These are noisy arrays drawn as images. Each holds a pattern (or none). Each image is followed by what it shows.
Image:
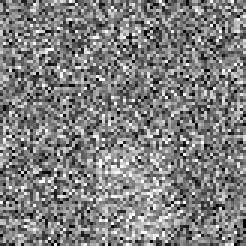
one block
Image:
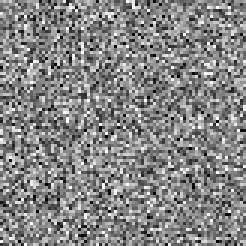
only noise
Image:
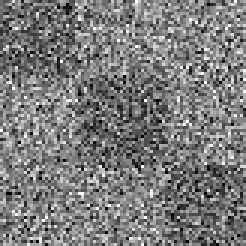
blocks along the diagonal
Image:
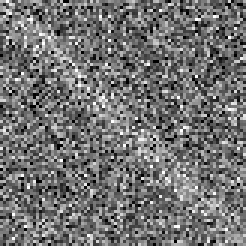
a diagonal band
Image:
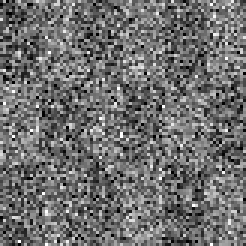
a checkerboard
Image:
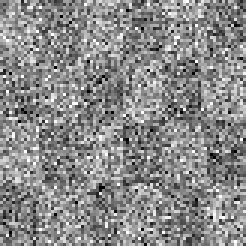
a checkerboard
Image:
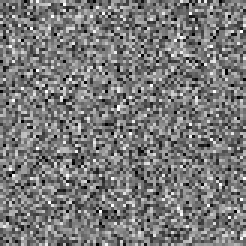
only noise
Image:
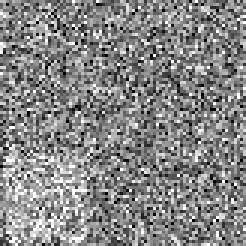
one block
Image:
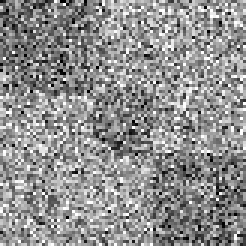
blocks along the diagonal
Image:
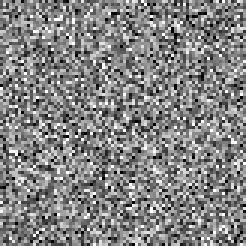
only noise
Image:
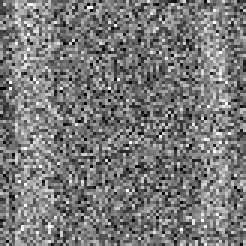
bands of columns
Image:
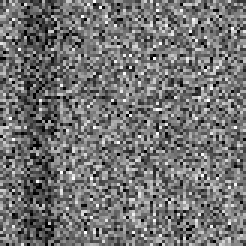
one band of columns
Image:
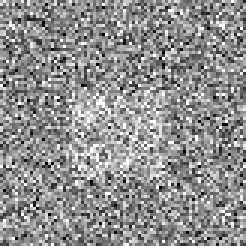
one block
